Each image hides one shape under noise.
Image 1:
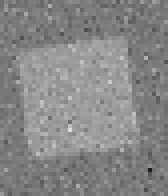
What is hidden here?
light square
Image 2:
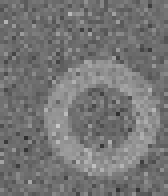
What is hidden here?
light ring
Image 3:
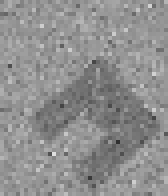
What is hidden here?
dark square with a notch
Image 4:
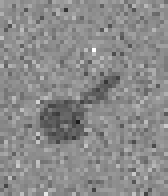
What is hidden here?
dark lollipop
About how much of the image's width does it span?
half
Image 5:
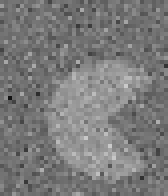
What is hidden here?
light disc with a wedge cut out
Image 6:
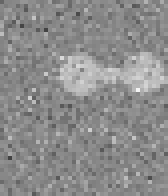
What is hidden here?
light dumbbell
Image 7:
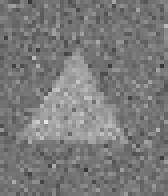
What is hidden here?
light triangle
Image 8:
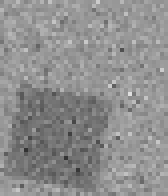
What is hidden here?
dark square
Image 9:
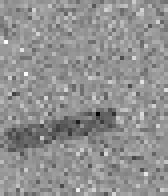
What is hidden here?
dark bar
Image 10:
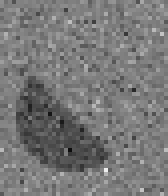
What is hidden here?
dark half disc
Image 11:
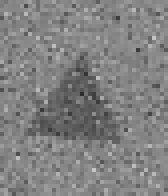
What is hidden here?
dark triangle
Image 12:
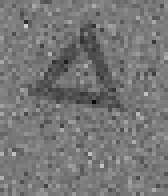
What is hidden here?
dark triangle frame
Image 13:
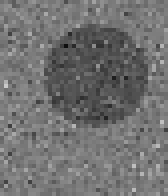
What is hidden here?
dark disc
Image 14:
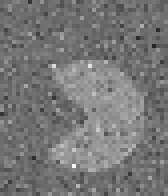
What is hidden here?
light disc with a wedge cut out
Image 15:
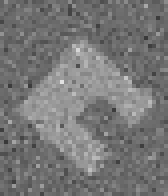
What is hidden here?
light square with a notch
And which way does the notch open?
down and right
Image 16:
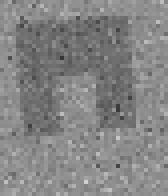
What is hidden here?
dark square with a notch
